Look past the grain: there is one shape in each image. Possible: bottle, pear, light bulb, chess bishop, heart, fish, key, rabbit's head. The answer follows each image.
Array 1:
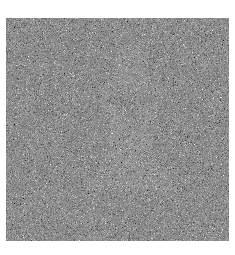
light chess bishop
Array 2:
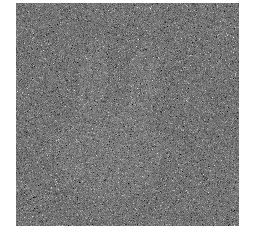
light rabbit's head
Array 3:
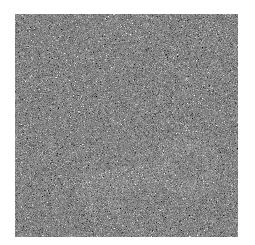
light key
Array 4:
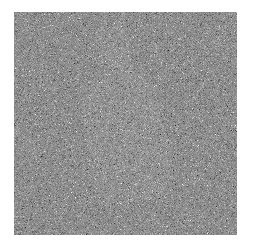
light bottle
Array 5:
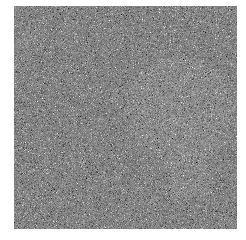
light light bulb
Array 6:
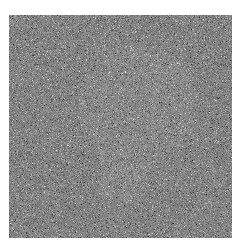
light light bulb
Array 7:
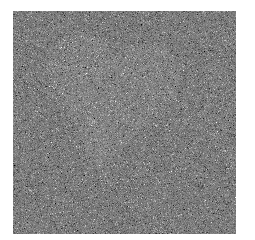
light heart
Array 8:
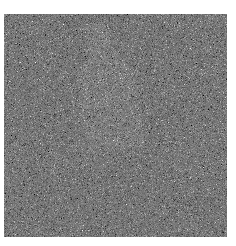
light bottle
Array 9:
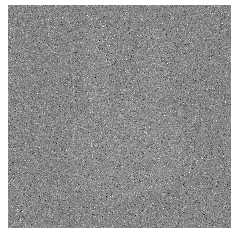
light rabbit's head
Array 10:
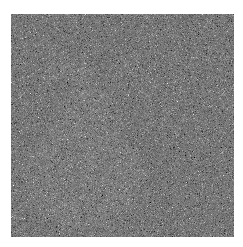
light pear
